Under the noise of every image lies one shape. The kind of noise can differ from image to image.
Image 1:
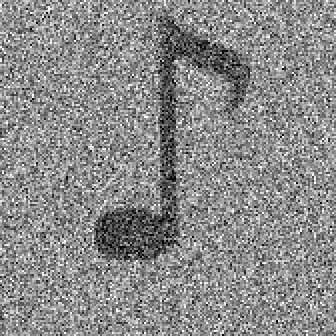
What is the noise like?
independent entries
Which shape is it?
musical note
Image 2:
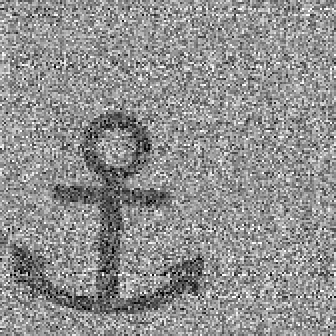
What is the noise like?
rows of uneven size
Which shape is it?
anchor
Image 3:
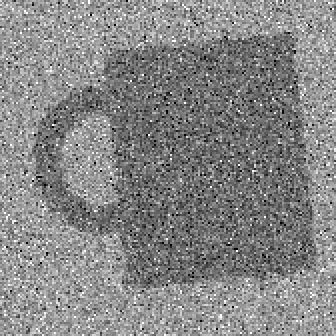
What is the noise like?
heavy tails
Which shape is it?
cup
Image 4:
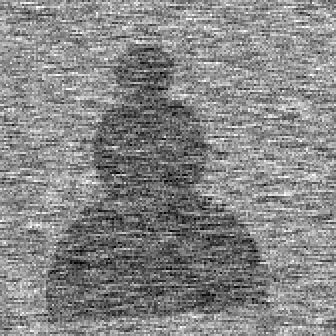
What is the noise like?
streaked along the rows
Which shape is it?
chess pawn
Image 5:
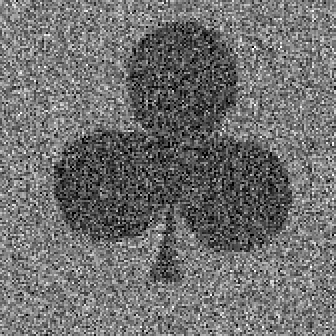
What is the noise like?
low rank plus noise
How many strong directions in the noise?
three or four
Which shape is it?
club
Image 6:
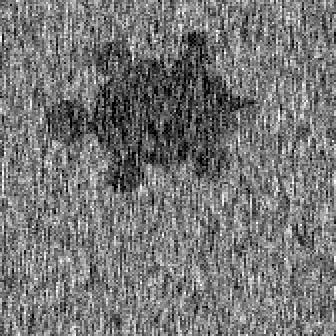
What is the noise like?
streaked along the columns
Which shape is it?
turtle
